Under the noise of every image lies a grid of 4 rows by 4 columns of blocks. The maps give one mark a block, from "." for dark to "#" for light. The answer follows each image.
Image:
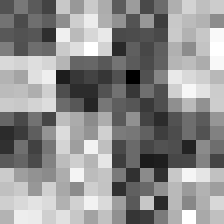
. # . #
# . . #
. # . .
# # . #
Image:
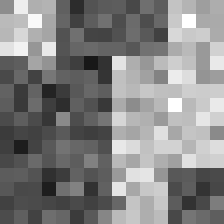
# . . #
. . # #
. . # #
. . # .
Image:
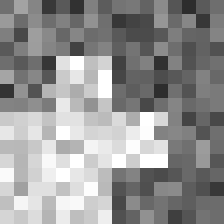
. . . .
. # . .
# # # .
# # . .
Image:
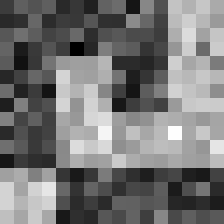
. . . #
. # . #
. # # #
# . . .
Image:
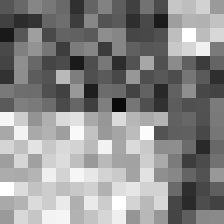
. . . #
. . . .
# # # .
# # # .
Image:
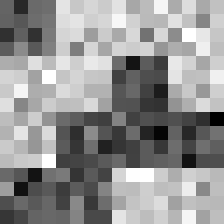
. # # #
# # . #
# . . .
. . # #
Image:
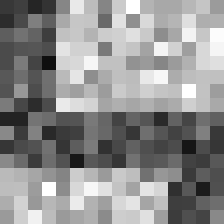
. # # #
. # # #
. . . .
# # # .
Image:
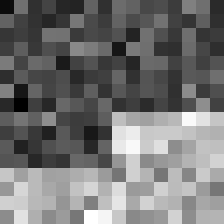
. . . .
. . . .
. . # #
# # # #
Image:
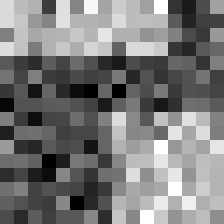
# # # .
. . . .
. . # #
. . # #
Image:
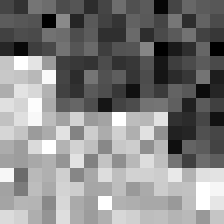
. . . .
# . . .
# # # .
# # # #
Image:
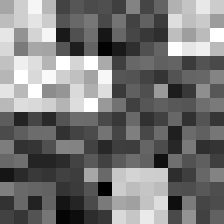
# . . #
# # . .
. . . .
. . # .
